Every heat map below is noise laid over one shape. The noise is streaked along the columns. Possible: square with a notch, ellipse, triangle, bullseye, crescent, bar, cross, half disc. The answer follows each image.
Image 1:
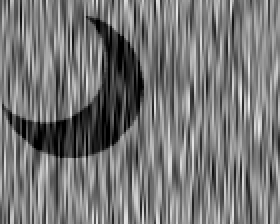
dark crescent
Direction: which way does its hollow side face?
up and left
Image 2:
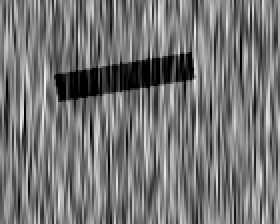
dark bar
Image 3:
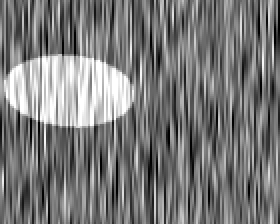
light ellipse
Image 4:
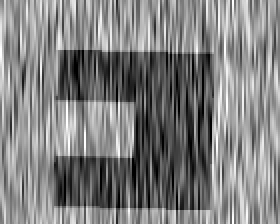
dark square with a notch
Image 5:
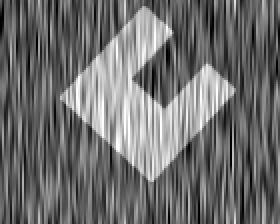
light square with a notch
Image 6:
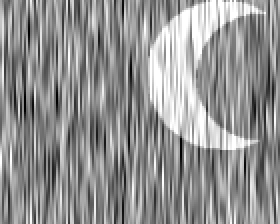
light crescent
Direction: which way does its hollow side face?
right
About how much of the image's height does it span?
two thirds
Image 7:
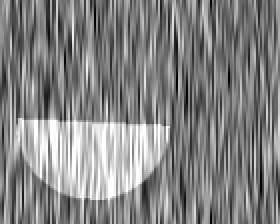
light half disc
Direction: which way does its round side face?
down
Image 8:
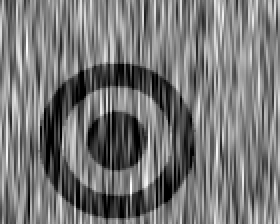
dark bullseye
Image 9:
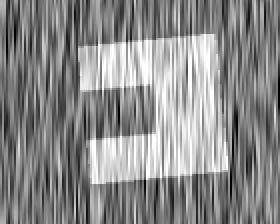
light square with a notch
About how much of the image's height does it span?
two thirds
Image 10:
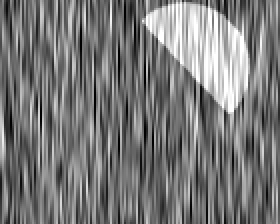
light half disc
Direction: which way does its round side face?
up and right
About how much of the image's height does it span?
half
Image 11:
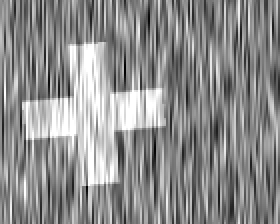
light cross
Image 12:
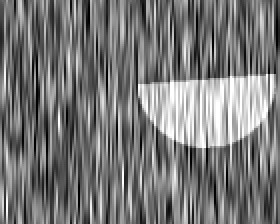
light half disc
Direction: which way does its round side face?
down
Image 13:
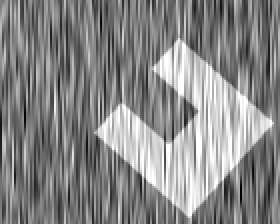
light square with a notch
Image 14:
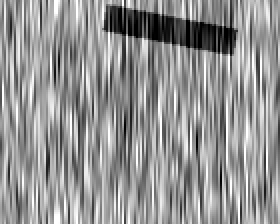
dark bar
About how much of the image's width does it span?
half
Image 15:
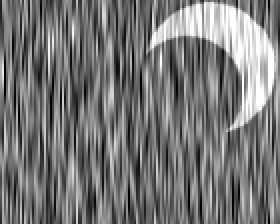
light crescent
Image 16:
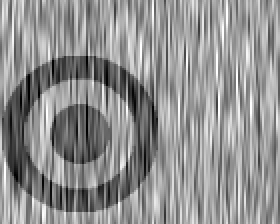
dark bullseye
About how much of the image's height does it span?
two thirds
